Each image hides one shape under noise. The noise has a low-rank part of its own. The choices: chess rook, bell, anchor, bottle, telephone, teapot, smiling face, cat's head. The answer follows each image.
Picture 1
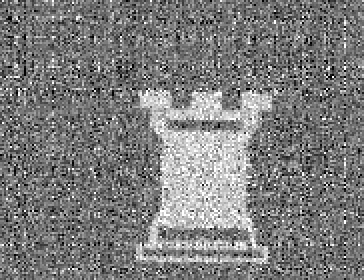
light chess rook
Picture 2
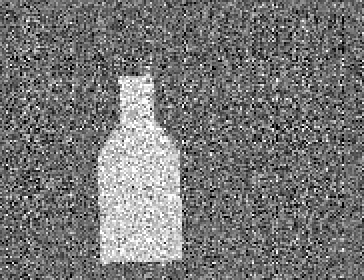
light bottle
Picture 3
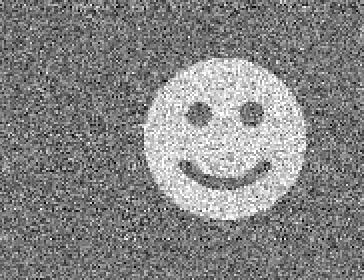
light smiling face
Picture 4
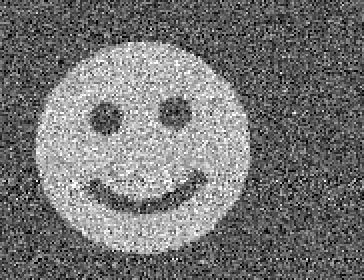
light smiling face
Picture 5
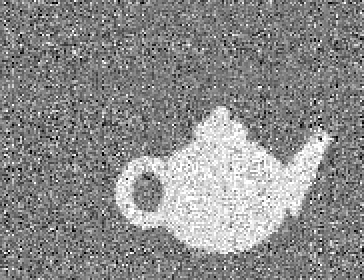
light teapot
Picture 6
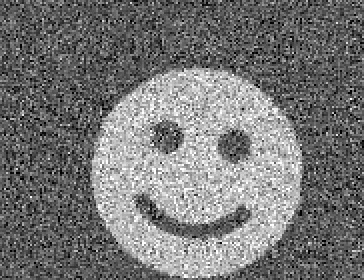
light smiling face
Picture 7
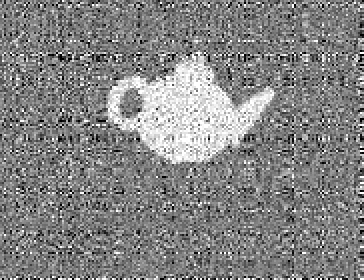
light teapot
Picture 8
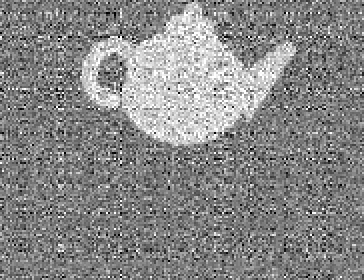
light teapot
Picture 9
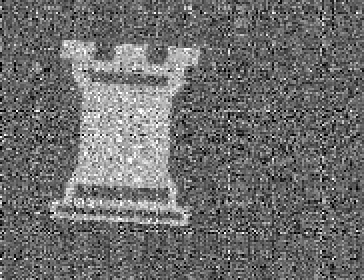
light chess rook
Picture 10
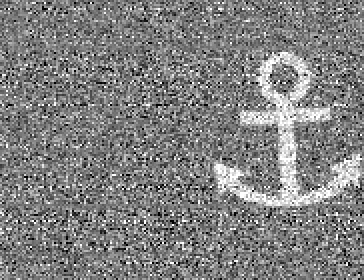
light anchor
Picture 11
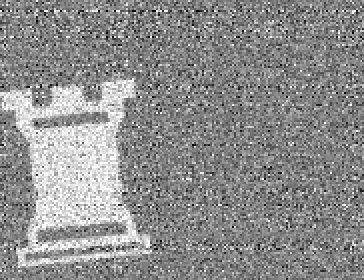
light chess rook
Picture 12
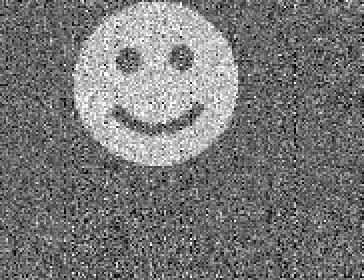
light smiling face
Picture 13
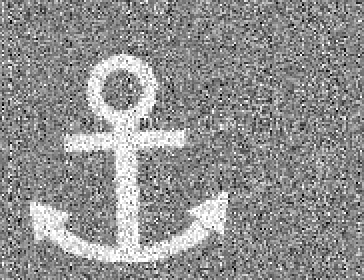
light anchor
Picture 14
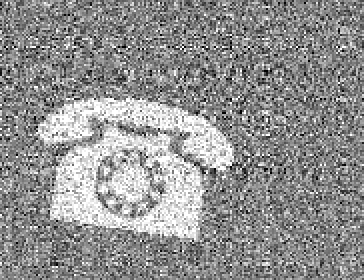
light telephone
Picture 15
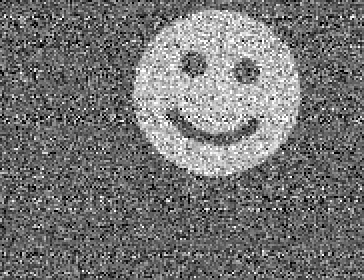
light smiling face
